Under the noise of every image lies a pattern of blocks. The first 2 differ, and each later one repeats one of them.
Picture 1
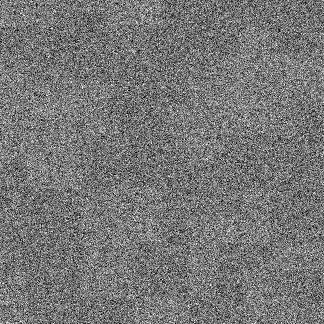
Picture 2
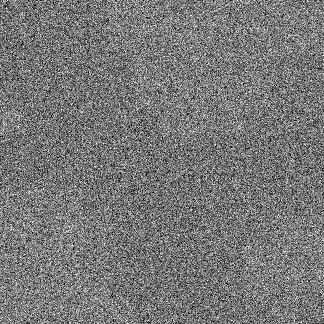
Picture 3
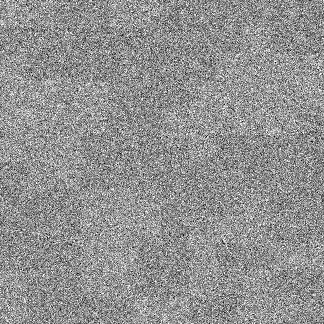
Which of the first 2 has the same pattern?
1
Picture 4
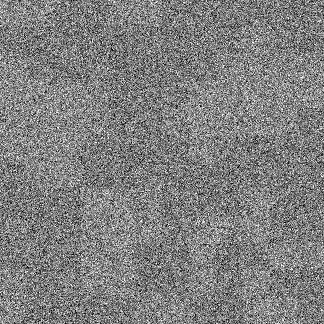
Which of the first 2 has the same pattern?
1
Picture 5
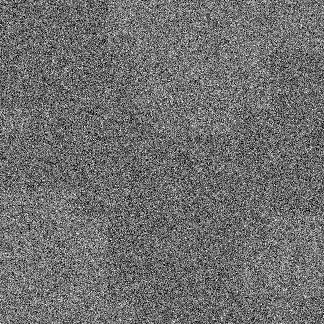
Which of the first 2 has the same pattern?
2
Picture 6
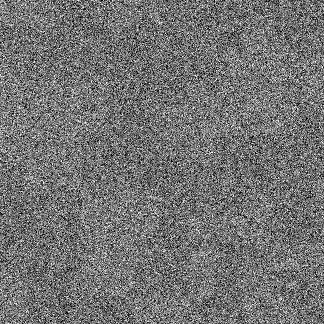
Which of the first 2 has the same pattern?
1
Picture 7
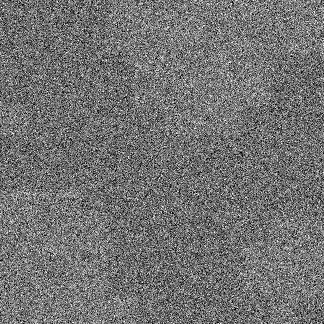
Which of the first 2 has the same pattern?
2
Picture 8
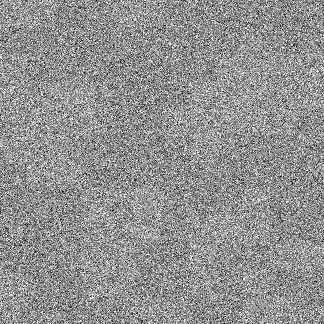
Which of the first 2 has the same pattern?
1
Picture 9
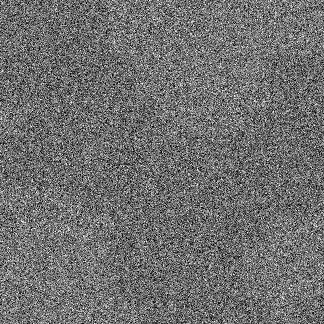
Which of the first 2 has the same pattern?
2
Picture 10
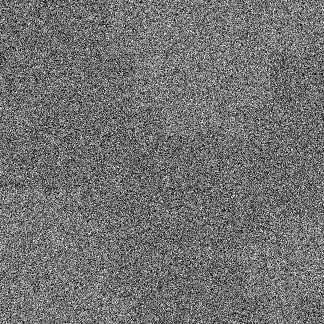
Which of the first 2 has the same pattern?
2
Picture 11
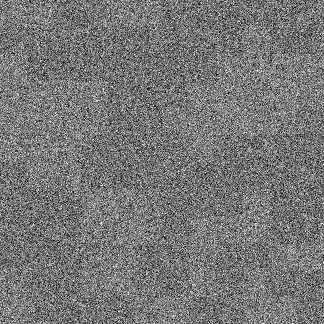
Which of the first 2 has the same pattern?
1
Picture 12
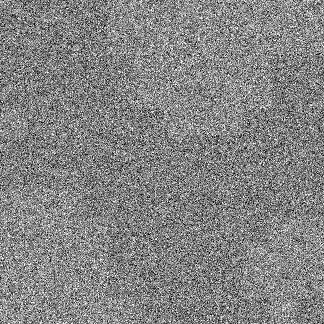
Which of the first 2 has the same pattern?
2
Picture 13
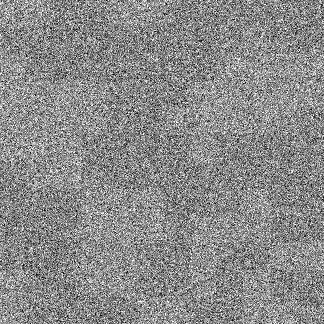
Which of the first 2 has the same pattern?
1
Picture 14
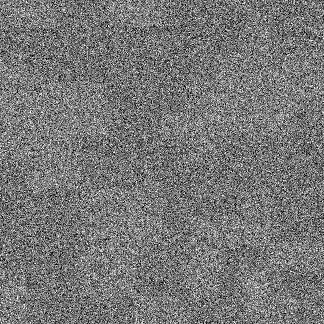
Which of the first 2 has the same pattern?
1
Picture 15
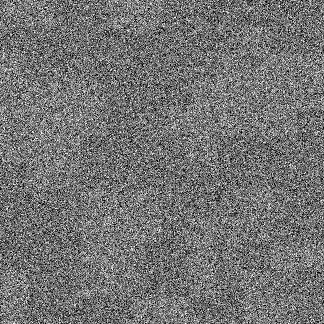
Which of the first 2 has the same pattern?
1
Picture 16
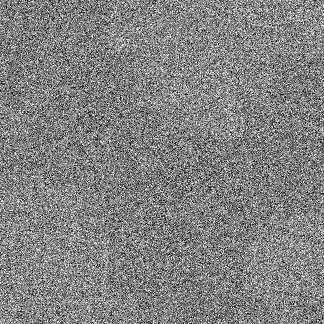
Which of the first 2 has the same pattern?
2
